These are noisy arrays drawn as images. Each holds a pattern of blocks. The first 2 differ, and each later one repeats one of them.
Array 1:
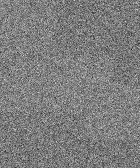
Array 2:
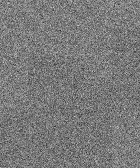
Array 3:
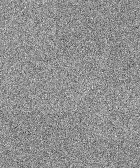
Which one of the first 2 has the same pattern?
1
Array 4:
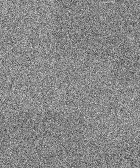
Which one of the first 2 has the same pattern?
1
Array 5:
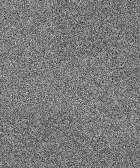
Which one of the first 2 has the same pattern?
1
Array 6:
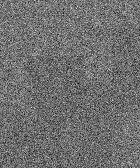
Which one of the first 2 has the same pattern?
2
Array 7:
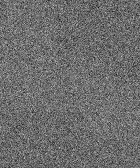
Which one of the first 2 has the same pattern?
1
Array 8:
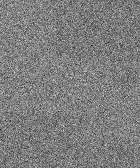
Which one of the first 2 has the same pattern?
1
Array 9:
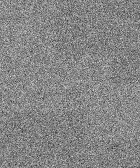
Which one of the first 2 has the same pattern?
1
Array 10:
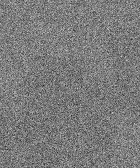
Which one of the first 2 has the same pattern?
2
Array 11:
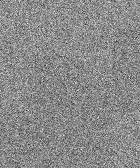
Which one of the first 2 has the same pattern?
2
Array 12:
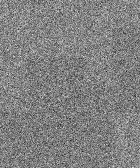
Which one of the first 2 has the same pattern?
2
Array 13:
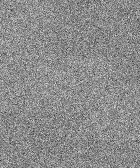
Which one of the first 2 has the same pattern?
1
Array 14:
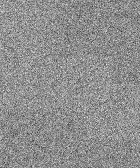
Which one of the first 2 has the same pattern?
1
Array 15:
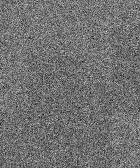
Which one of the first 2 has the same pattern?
2
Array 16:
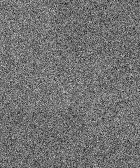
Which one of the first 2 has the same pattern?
1
